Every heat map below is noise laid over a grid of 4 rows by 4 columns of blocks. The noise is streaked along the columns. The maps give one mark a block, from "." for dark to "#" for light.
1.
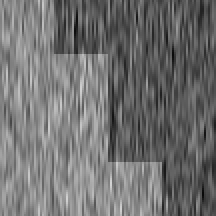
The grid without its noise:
#...
##..
##..
###.
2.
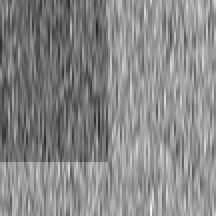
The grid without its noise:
..##
..##
..##
####
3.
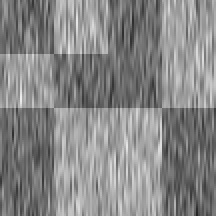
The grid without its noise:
.#.#
#..#
.##.
.##.
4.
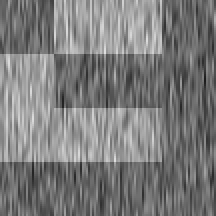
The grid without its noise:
.##.
#...
###.
....
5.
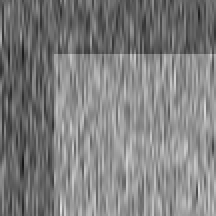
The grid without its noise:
....
.###
.###
.###
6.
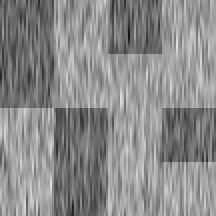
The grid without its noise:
.#.#
.###
#.#.
#.##
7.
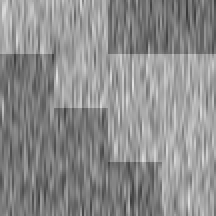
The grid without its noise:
##..
.###
..##
...#
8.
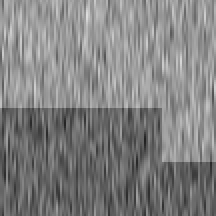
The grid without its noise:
####
####
...#
....
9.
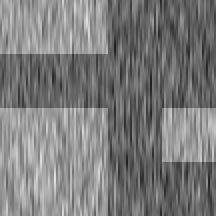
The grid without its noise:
##..
....
##.#
##..
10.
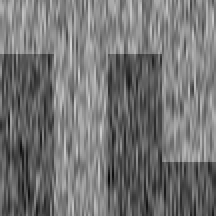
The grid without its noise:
####
.#.#
.#.#
.#..
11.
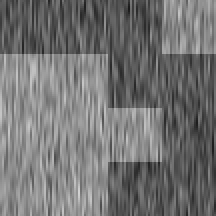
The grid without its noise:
...#
##..
###.
##..
